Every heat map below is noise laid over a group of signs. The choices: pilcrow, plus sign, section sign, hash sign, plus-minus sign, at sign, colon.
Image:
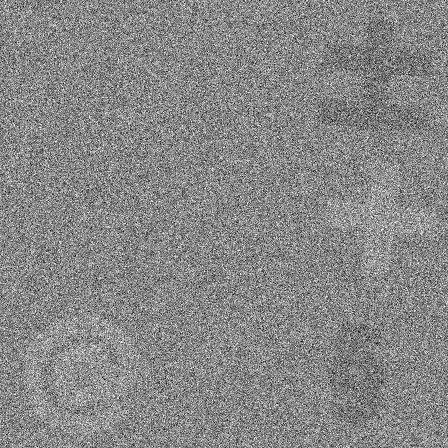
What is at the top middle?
nothing
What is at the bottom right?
section sign
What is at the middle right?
plus sign
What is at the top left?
nothing
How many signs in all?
4
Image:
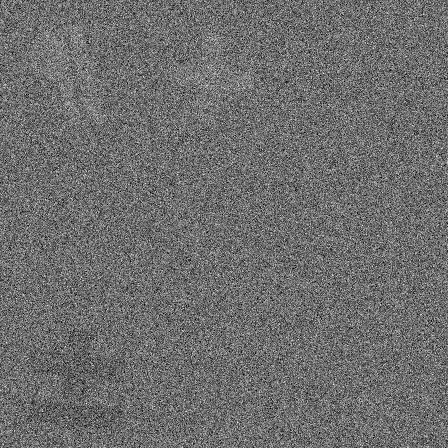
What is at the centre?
nothing
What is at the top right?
nothing
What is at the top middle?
plus sign
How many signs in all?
3
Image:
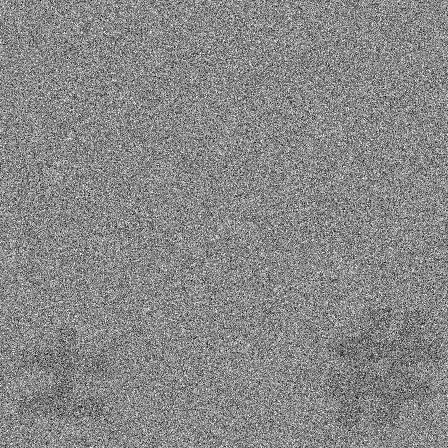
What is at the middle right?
nothing
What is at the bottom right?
hash sign
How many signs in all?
2
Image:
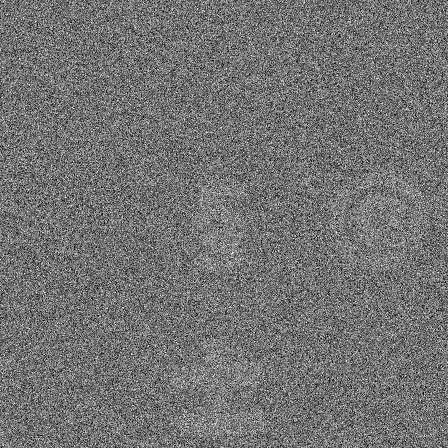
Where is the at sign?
middle right
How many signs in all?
3
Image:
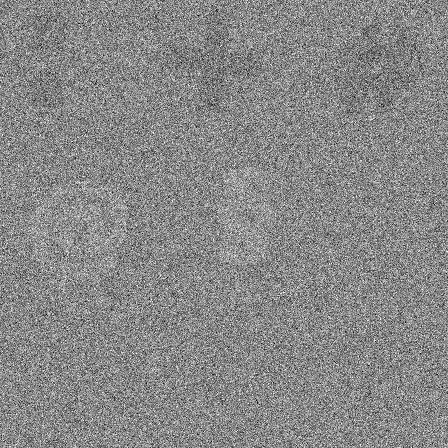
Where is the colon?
top left
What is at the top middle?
plus sign
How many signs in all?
5
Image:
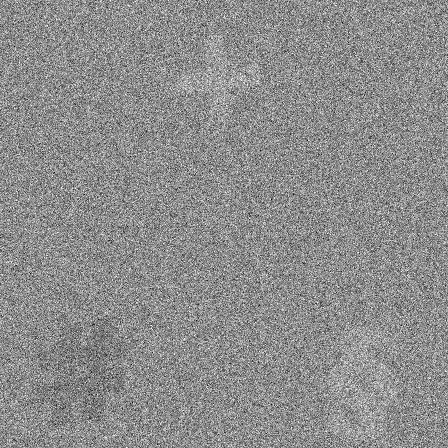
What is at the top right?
nothing
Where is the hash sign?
bottom left
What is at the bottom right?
section sign
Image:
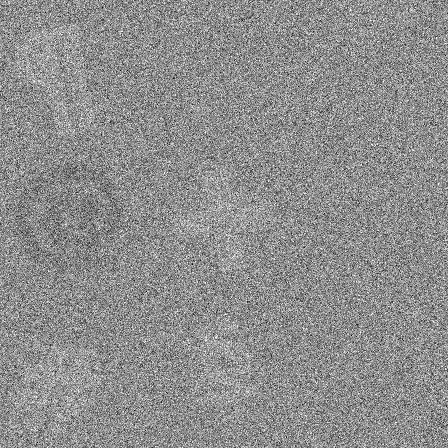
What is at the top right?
nothing
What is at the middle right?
nothing
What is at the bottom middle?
section sign
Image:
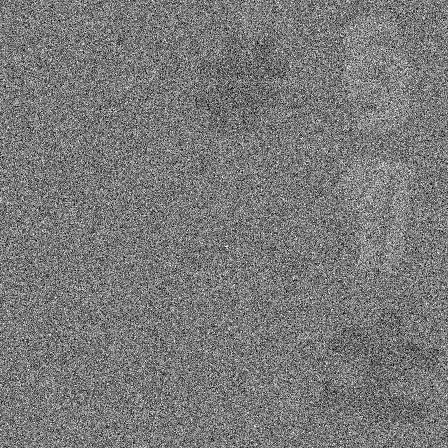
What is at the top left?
nothing
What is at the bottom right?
plus-minus sign
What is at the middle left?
nothing
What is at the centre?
nothing
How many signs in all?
4
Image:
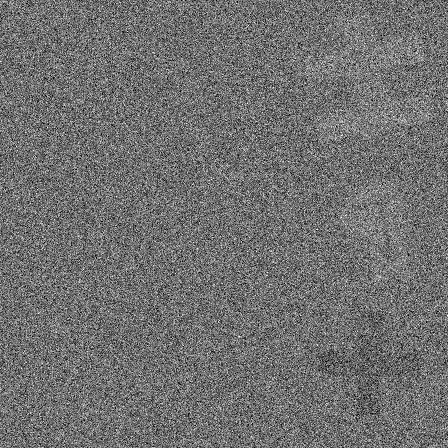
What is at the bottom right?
plus sign
